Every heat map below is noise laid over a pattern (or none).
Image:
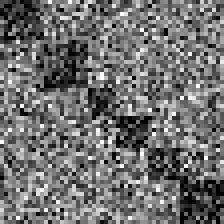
blocks along the diagonal
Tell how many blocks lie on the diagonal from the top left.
6
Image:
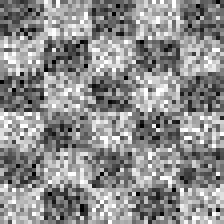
a checkerboard
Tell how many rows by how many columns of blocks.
6 by 5
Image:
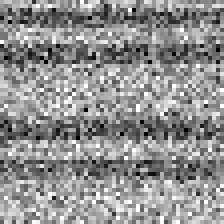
bands of rows
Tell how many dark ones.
4
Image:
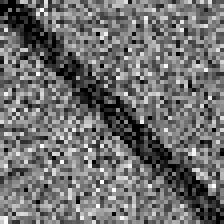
a diagonal band
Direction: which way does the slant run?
top left to bottom right
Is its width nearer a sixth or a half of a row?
a sixth
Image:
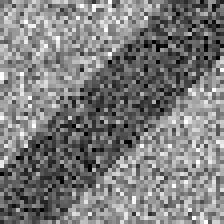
a diagonal band
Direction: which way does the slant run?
bottom left to top right
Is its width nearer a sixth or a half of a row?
a half
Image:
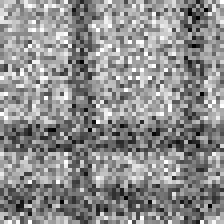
bands of rows crossing bands of columns
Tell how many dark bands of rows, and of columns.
2 and 2
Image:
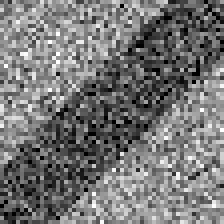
a diagonal band
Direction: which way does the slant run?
bottom left to top right
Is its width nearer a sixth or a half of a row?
a half
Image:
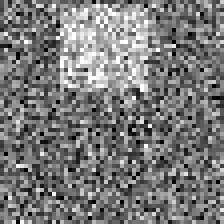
one block
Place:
top middle
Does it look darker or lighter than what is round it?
lighter
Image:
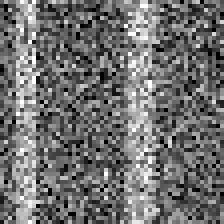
bands of columns
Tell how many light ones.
2
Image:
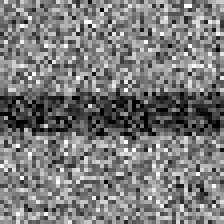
one band of rows
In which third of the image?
middle
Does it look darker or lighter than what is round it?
darker
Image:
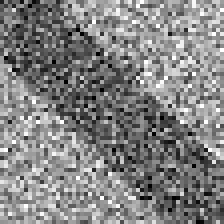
a diagonal band
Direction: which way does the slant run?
top left to bottom right
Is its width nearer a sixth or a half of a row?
a half
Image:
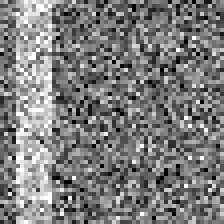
one band of columns
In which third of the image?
left
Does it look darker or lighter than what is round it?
lighter
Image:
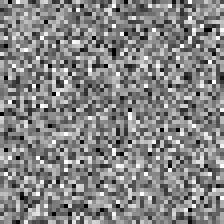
only noise
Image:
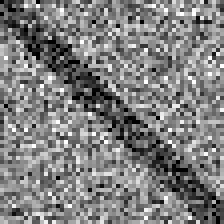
a diagonal band
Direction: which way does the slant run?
top left to bottom right
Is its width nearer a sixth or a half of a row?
a sixth
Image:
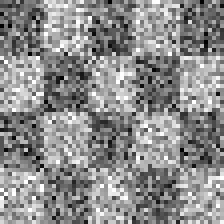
a checkerboard
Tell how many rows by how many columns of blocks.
4 by 5
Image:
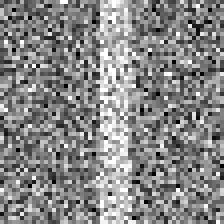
one band of columns
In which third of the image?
middle
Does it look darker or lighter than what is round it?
lighter
